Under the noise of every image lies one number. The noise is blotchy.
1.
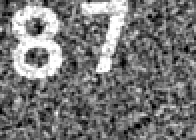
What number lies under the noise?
87
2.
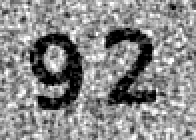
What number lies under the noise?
92
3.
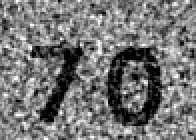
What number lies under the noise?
70
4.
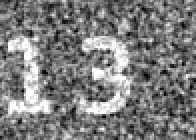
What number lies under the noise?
13
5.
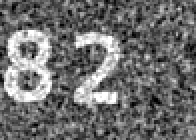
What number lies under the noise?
82
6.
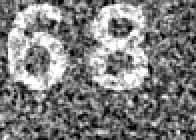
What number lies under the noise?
68
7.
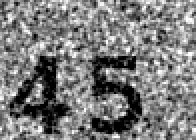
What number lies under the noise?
45
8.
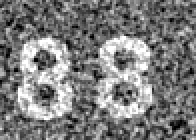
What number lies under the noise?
88
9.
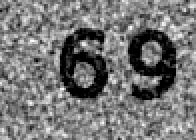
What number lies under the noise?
69
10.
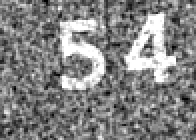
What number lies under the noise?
54
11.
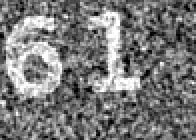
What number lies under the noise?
61
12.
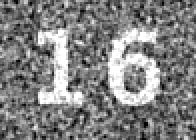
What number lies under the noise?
16
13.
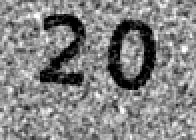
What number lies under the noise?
20
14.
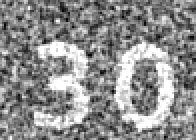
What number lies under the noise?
30
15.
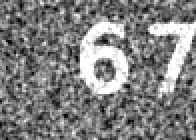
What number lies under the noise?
67
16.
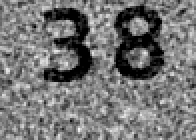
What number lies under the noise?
38
